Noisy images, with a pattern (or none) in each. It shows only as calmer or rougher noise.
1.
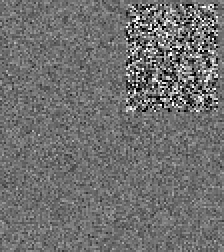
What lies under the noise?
one block
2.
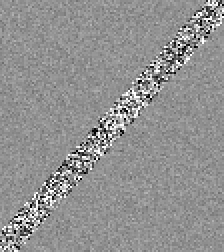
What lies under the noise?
a diagonal band
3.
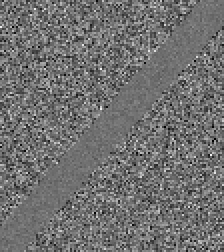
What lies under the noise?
a diagonal band
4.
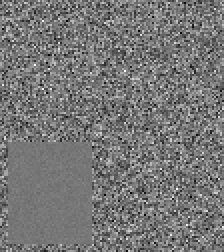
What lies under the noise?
one block
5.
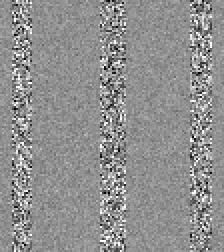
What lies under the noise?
bands of columns
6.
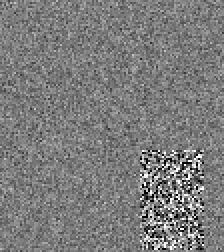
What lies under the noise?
one block
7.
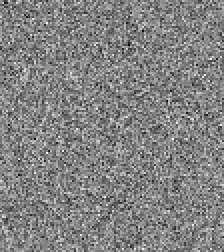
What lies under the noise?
only noise
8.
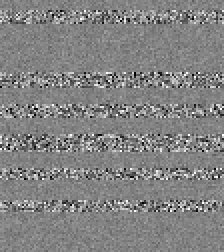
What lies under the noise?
bands of rows
